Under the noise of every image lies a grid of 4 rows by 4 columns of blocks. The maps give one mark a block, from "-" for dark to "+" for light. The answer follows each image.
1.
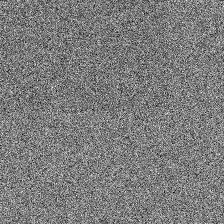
---+
---+
++++
++++
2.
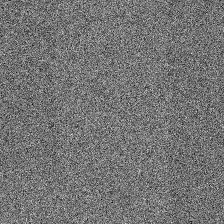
-++-
-++-
-++-
+++-
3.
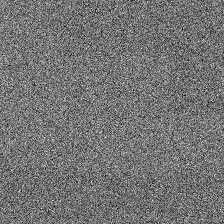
+---
+++-
++++
----
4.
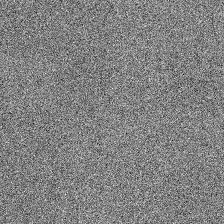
--++
+-+-
-+++
-++-
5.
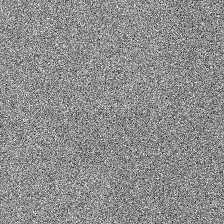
+++-
+++-
+---
++--
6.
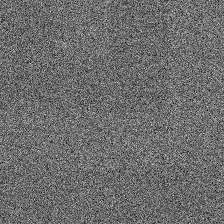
-+-+
---+
++++
----
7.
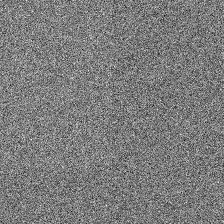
++--
++--
++--
----
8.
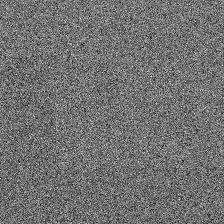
++++
-+++
-+++
----
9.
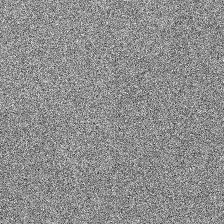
+++-
++--
-+--
----
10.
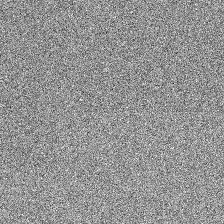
----
----
-+++
++++
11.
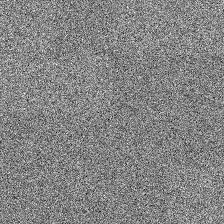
+-++
++--
----
---+
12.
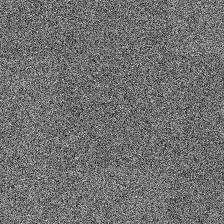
---+
+---
+---
+++-
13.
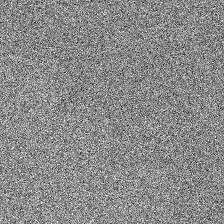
----
+---
++--
+++-
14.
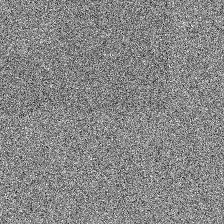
+--+
---+
++++
++++
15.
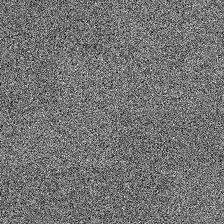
--++
-+++
++--
---+
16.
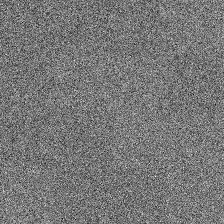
---+
-++-
--++
+--+
